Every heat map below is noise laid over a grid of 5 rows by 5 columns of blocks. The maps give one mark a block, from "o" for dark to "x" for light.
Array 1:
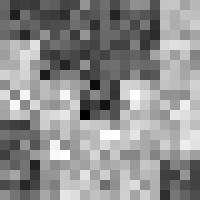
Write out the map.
oooox
xooox
xxoxx
oxxxx
oxxxo
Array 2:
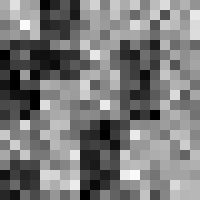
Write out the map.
xoxxx
ooxox
oxxox
xxoxx
oxoxx
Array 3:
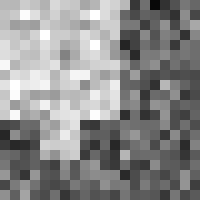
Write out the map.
xxxoo
xxxoo
xxxoo
oxooo
ooooo
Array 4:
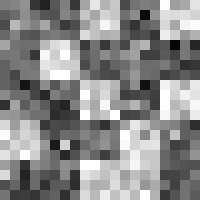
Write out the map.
ooxox
oxooo
ooxox
xooxo
ooxxo
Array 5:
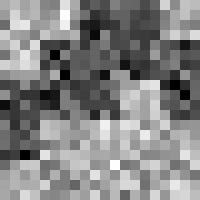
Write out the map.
xxoox
xoooo
oooxo
oxxxx
xxxxx
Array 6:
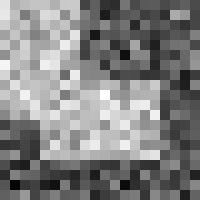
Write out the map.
xxooo
xxooo
xxxxo
oxxxo
ooooo
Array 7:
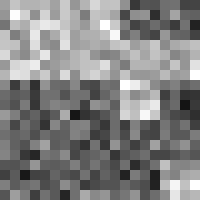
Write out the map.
xxxoo
xxxxx
oooxo
ooooo
oooox
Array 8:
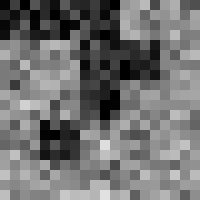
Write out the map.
oooxx
xxoox
xxoxx
xoxxx
xxxxx
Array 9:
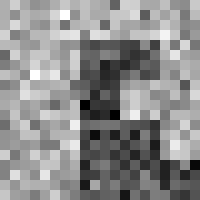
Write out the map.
xxxxx
xxoox
xxoxx
xxoox
xxooo
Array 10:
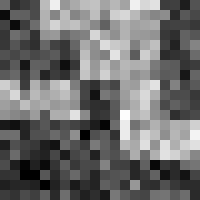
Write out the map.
oxxxo
ooxxo
xxoxo
oooxx
ooooo
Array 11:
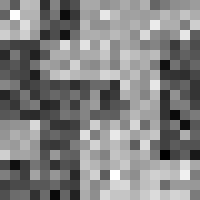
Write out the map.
xoxxx
oxxxo
oooxo
xoxxo
ooxxx
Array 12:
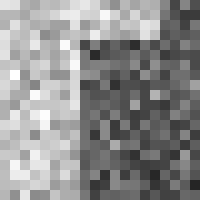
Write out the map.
xxxxo
xxooo
xxooo
xxooo
xxooo
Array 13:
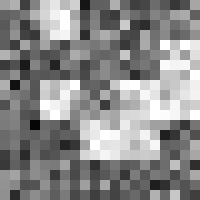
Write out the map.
oxooo
oooox
oxoxx
ooxxo
ooooo
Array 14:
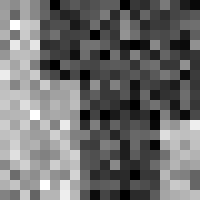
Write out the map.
xoooo
xoooo
xxooo
xxoox
xxoox
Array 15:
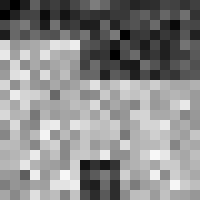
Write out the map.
ooooo
xxooo
xxxxx
xxxxx
xxoxx
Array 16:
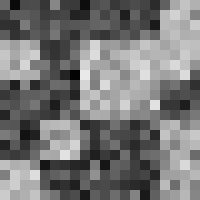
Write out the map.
oooox
xoxxx
ooxxo
oxoox
xooox
